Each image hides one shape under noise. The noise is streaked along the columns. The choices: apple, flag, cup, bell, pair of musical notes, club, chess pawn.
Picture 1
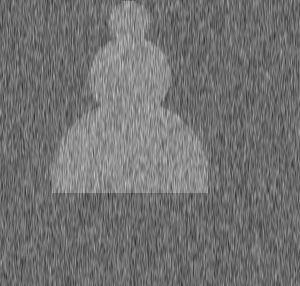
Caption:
light chess pawn
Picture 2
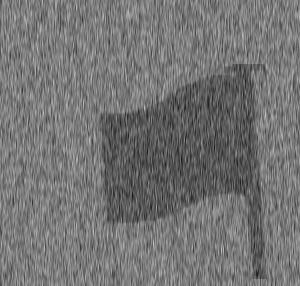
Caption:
dark flag
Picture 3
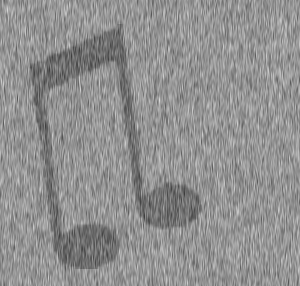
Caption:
dark pair of musical notes
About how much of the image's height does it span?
nearly all
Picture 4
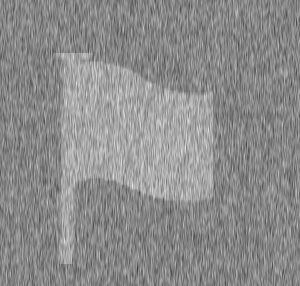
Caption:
light flag
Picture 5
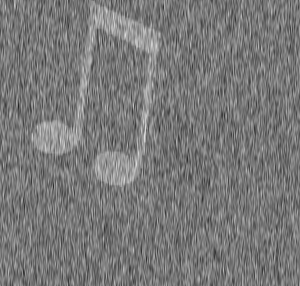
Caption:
light pair of musical notes
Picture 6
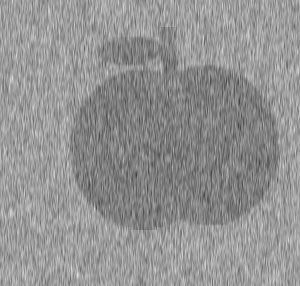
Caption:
dark apple
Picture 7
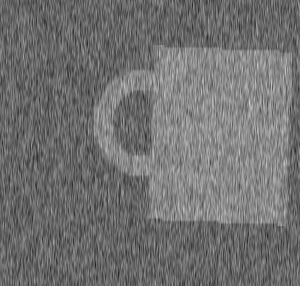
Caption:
light cup
